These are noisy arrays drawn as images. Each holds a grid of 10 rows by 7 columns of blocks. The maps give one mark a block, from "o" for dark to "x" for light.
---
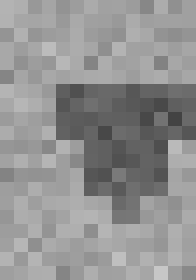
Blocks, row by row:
x x x x x x x
x x x x x x x
x x x x x x x
x x o o o o o
x x o o o o o
x x x o o o x
x x x o o o x
x x x x o x x
x x x x x x x
x x x x x x x
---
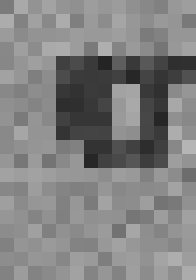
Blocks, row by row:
x x x x x x x
x x x x x x x
x x o o o o o
x x o o x o x
x x o o x o x
x x x o o o x
x x x x x x x
x x x x x x x
x x x x x x x
x x x x x x x
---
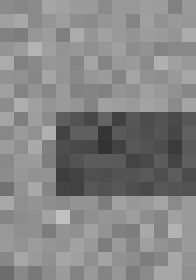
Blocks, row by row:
x x x x x x x
x x x x x x x
x x x x x x x
x x x x x x x
x x o o o o o
x x o o o o o
x x o o o o o
x x x x x x x
x x x x x x x
x x x x x x x
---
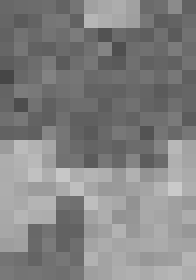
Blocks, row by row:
o o o x x o o
o o o o o o o
o o o o o o o
o o o o o o o
o o o o o o o
x x o o o o x
x x x x x x x
x x o x x x x
x o o x x x x
o o o x x x x
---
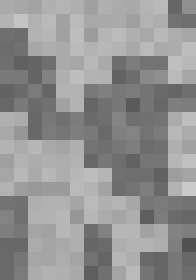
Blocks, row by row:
x x x x x x o
o x x x x x x
o o x x o o x
o o x o o o o
x o o o o o x
x x x o o o x
x x x x o o x
o x x x x o o
o x x o x x o
o x x o x o o
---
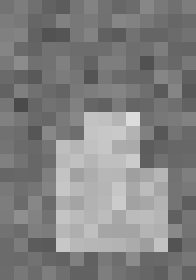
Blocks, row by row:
o o o o o o o
o o o o o o o
o o o o o o o
o o o o o o o
o o o x x o o
o o x x x o o
o o x x x x o
o o x x x x o
o o x x x x o
o o o o o o o
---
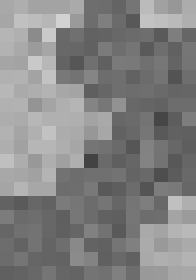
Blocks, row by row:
x x x o o x x
x x o o o o o
x x o o o o o
x x x o o o o
x x x x o o o
x x x o o o o
x x o o o o o
o o o o o o x
o o o o o x x
o o o o o x x
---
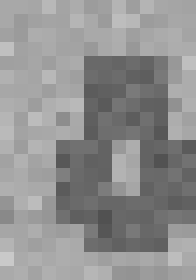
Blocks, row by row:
x x x x x x x
x x x x x x x
x x x o o o x
x x x o o o x
x x x o o o x
x x o o x o o
x x o o x o o
x x o o o o o
x x x o o o x
x x x x x x x
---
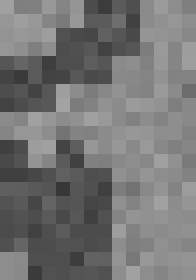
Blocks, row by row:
x x x o o x x
x x o o o x x
o o o o x x x
o o x x x x x
x x x x x x x
o x o x x x x
o o o o x x x
o o o o x x x
o o o o x x x
x o o o x x x
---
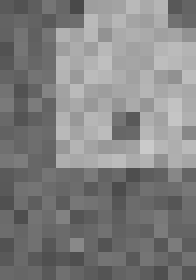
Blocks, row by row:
o o o x x x o
o o x x x x x
o o x x x x x
o o x x x x x
o o x x o x x
o o x x x x x
o o o o o o o
o o o o o o o
o o o o o o o
o o o o o o o
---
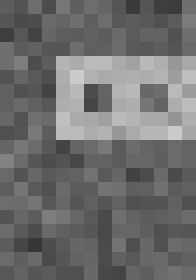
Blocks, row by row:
o o o o o o o
o o o o o o o
o o x x x x x
o o x o x o x
o o x x x x x
o o o o o o o
o o o o o o o
o o o o o o o
o o o o o o o
o o o o o o o
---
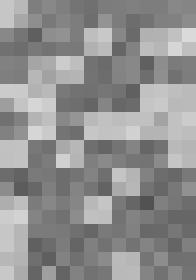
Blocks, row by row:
x o o o o o o
o o o x o x x
o x x o o o o
x x o o o x x
o x o x x x x
x o x o o o x
o o o o x o o
x o o x o o o
x o o o o o o
x o o o x o o
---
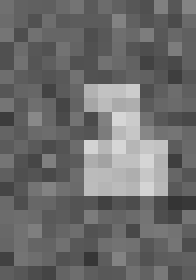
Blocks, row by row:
o o o o o o o
o o o o o o o
o o o o o o o
o o o x x o o
o o o o x o o
o o o x x x o
o o o x x x o
o o o o o o o
o o o o o o o
o o o o o o o
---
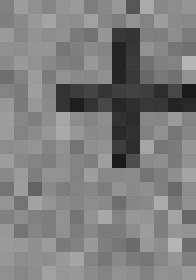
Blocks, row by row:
x x x x x x x
x x x x o x x
x x x x o x x
x x o o o o o
x x x x o x x
x x x x o x x
x x x x x x x
x x x x x x x
x x x x x x x
x x x x x x x
